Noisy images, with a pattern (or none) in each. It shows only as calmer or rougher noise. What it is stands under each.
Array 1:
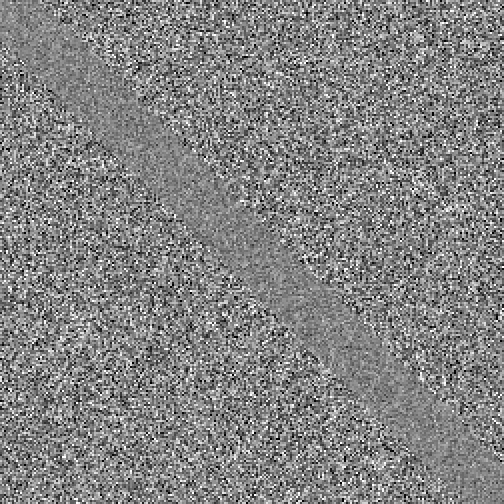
a diagonal band
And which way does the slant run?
top left to bottom right
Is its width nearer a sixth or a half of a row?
a sixth
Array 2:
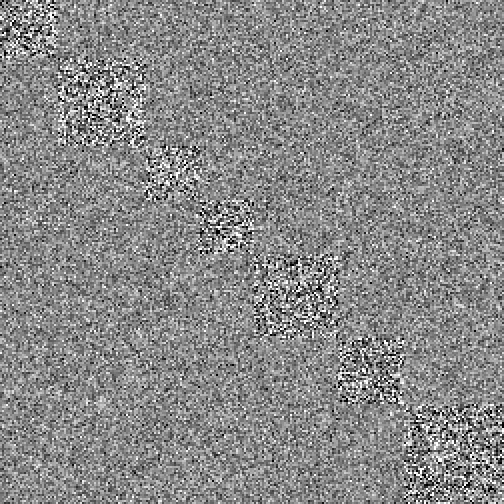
blocks along the diagonal
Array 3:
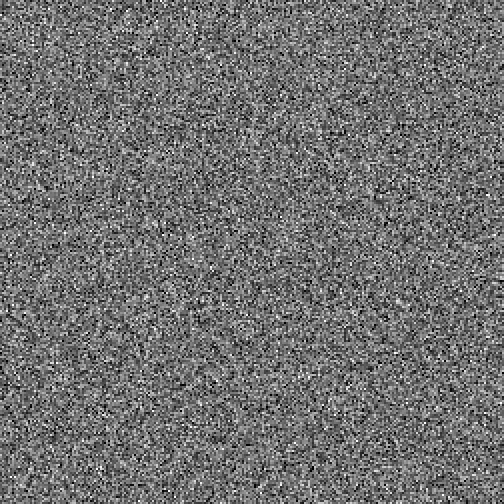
only noise
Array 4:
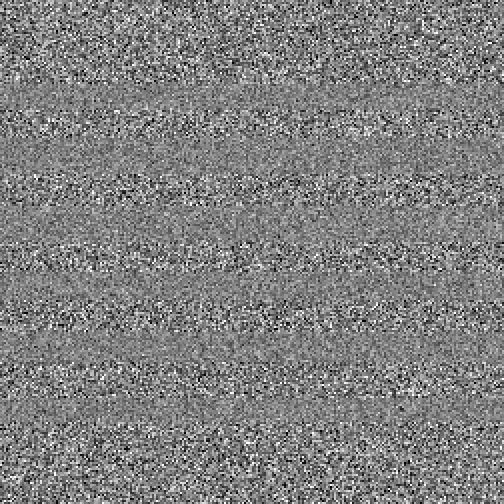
bands of rows
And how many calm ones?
6
